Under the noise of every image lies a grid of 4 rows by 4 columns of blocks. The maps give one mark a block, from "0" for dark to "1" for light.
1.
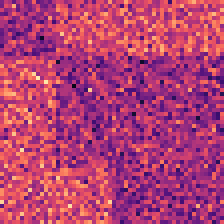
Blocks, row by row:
0111
1000
1000
1100
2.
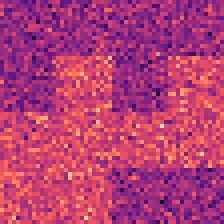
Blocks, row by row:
0000
0101
1111
1100
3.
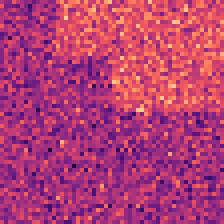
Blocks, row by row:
0111
0011
0000
0000
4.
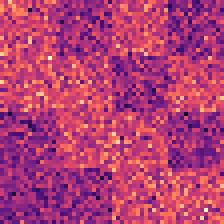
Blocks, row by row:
1010
1101
0110
0011
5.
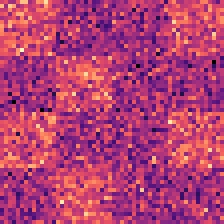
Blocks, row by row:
1001
0100
1001
0100
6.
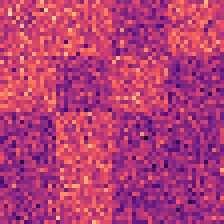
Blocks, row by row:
1101
1010
0100
0100
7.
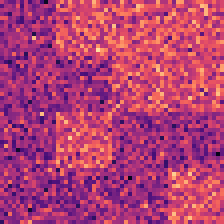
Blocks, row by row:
0111
0011
0100
0001
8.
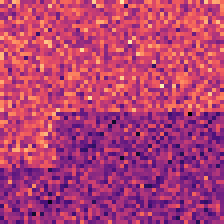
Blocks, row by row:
1111
1111
1000
0000
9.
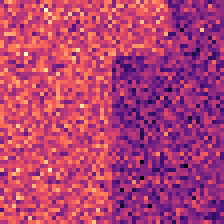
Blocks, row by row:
1110
1100
1100
1100
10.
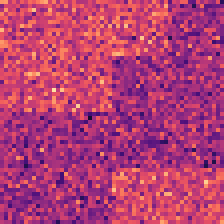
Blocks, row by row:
1110
1100
0000
0011
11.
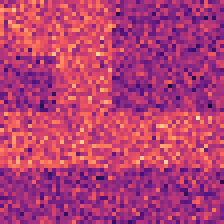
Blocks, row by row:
1100
0100
1111
0000
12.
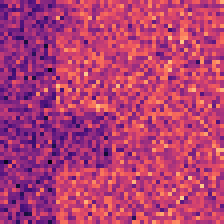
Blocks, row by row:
0111
0111
0011
0111
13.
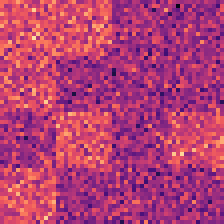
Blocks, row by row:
1100
1000
0101
1000
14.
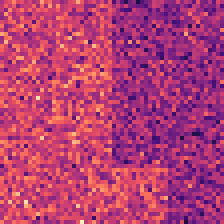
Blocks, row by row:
1100
1100
1100
1110
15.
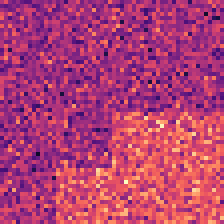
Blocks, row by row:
0000
0000
0011
0111
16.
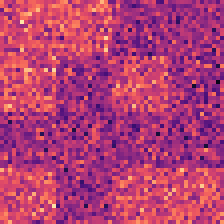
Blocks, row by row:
1100
1010
0000
1011
